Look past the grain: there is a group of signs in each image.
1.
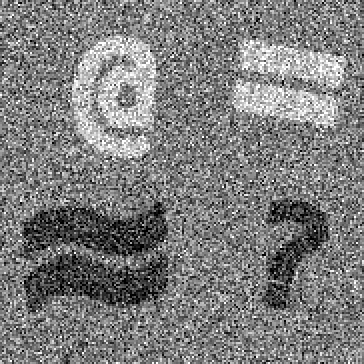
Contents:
top left: light at sign; top right: light equals sign; bottom left: dark approximately sign; bottom right: dark question mark
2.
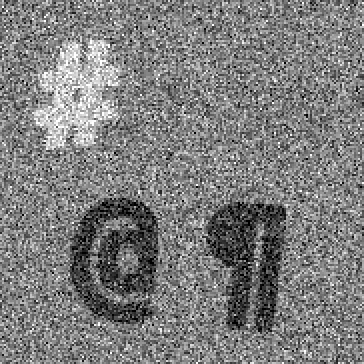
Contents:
top left: light hash sign; bottom left: dark at sign; bottom right: dark pilcrow
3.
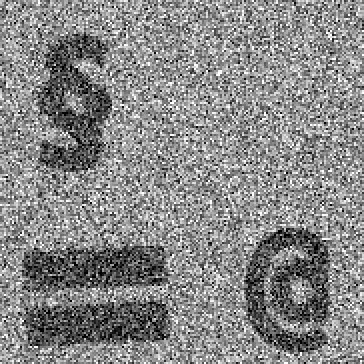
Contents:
top left: dark section sign; bottom left: dark equals sign; bottom right: dark at sign
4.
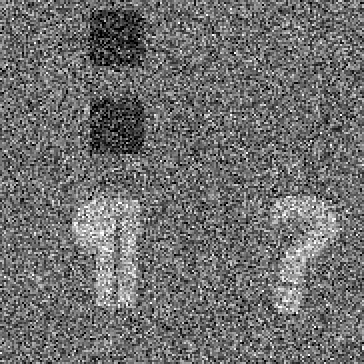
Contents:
top left: dark colon; bottom left: light pilcrow; bottom right: light question mark
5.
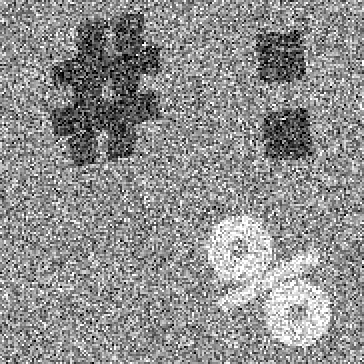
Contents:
top left: dark hash sign; top right: dark colon; bottom right: light percent sign
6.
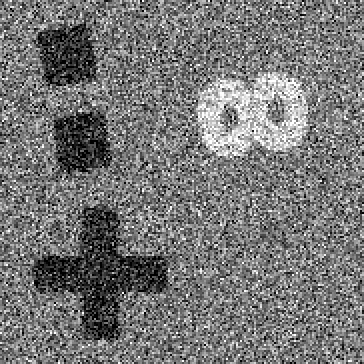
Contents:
top left: dark colon; top right: light infinity sign; bottom left: dark plus sign
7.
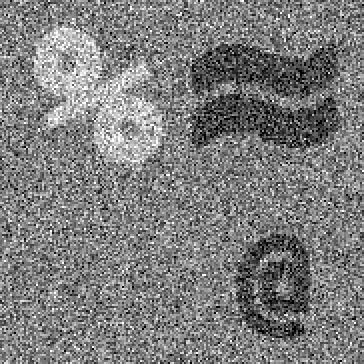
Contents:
top left: light percent sign; top right: dark approximately sign; bottom right: dark at sign
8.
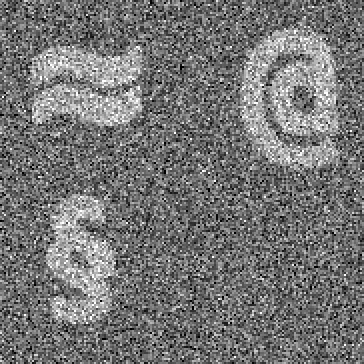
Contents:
top left: light approximately sign; top right: light at sign; bottom left: light section sign
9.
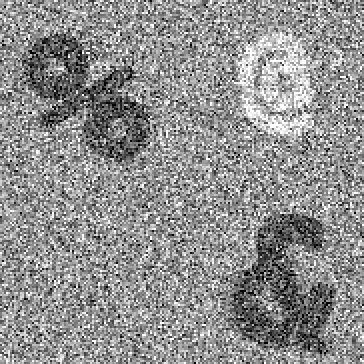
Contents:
top left: dark percent sign; top right: light at sign; bottom right: dark ampersand
